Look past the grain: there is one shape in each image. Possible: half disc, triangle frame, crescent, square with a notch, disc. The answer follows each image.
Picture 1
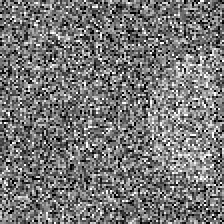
half disc
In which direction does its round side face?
left
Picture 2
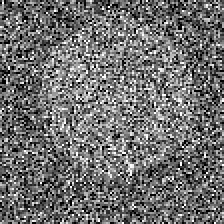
disc
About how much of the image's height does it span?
two thirds
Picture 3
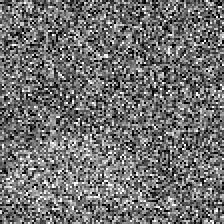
half disc
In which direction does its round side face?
up
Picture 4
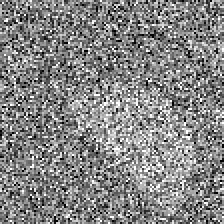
half disc
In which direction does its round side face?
up and right
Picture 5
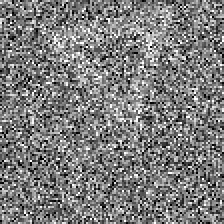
triangle frame
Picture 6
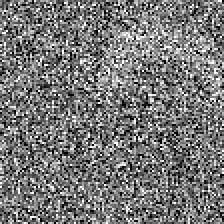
crescent
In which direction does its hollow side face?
down
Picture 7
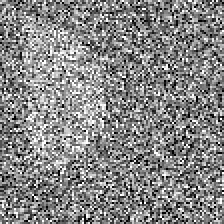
half disc
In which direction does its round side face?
right
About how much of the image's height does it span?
two thirds
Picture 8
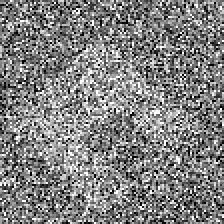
square with a notch
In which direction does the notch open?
down and right
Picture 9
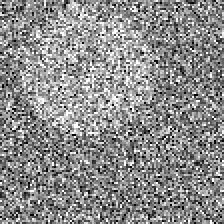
disc
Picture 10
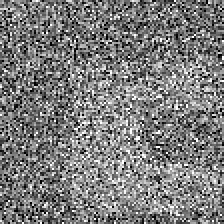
square with a notch
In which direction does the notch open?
right
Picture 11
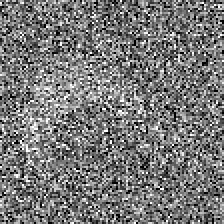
crescent
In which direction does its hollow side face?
down and right
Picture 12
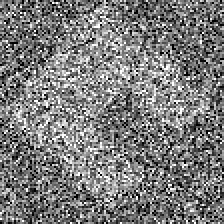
square with a notch
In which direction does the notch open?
down and right
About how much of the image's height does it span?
nearly all
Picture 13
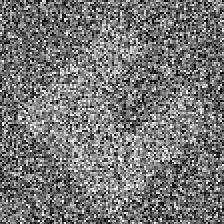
square with a notch
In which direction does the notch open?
up and right
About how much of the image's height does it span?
nearly all
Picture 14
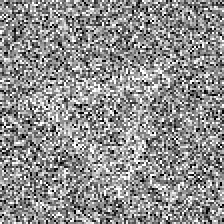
triangle frame
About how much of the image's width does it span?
two thirds
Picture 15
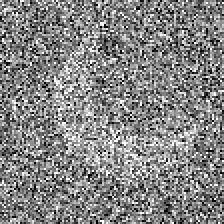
crescent
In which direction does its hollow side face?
up and right
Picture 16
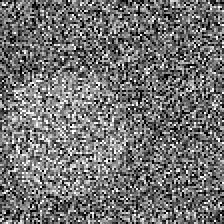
disc
